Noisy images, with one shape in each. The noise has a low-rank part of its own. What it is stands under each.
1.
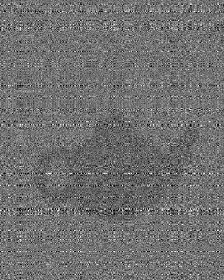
teapot
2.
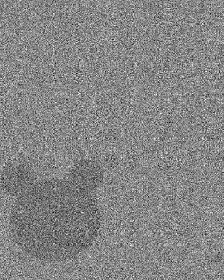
bear's head
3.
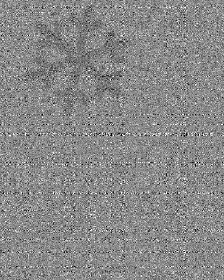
snowflake
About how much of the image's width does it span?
half
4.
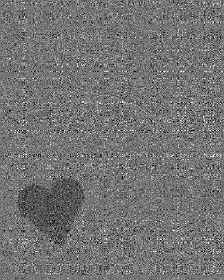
heart
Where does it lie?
bottom left
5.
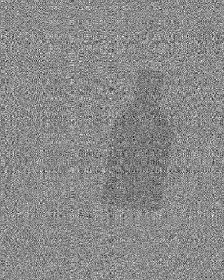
bottle
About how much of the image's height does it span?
half
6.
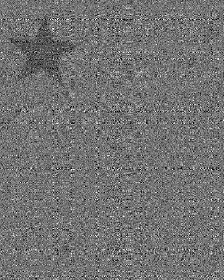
star
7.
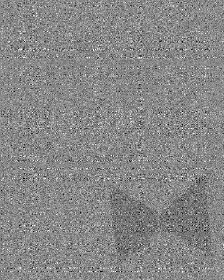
bow tie
